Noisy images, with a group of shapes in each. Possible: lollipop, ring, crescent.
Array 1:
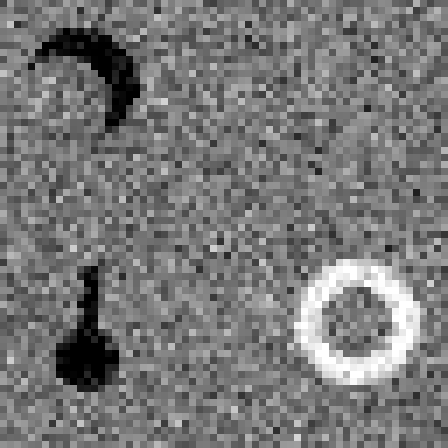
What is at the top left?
crescent
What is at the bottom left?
lollipop
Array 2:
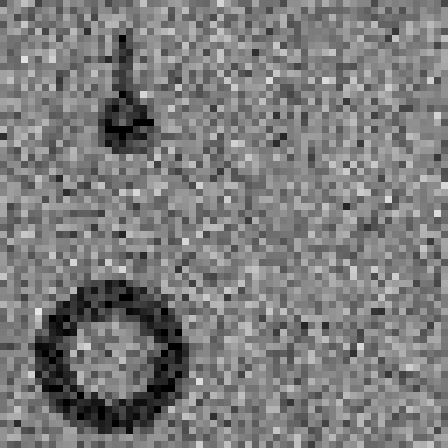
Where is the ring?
bottom left
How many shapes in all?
2
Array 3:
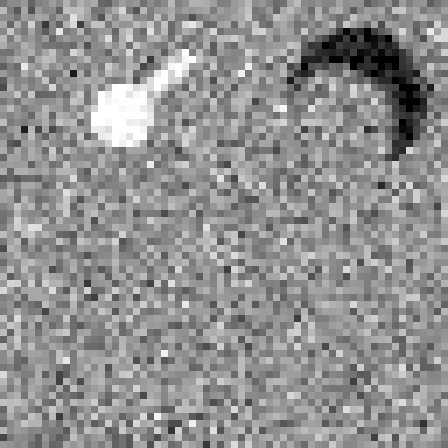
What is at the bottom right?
nothing
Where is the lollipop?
top left
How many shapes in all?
2
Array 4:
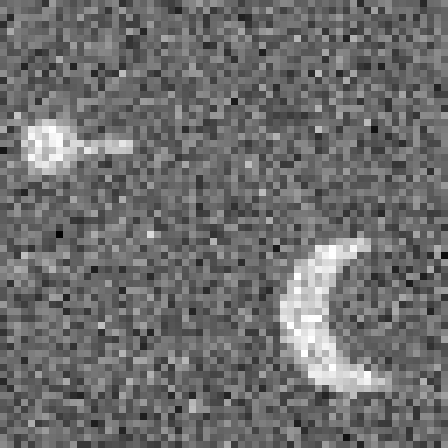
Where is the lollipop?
top left
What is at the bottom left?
nothing
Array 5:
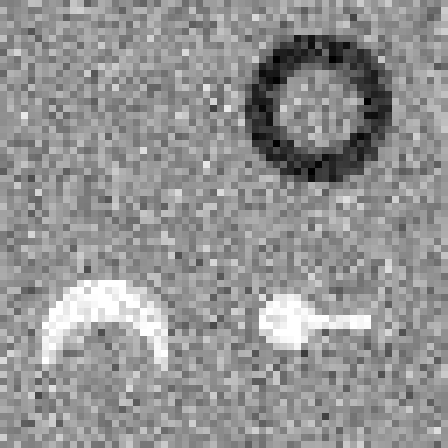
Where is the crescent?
bottom left
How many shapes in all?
3
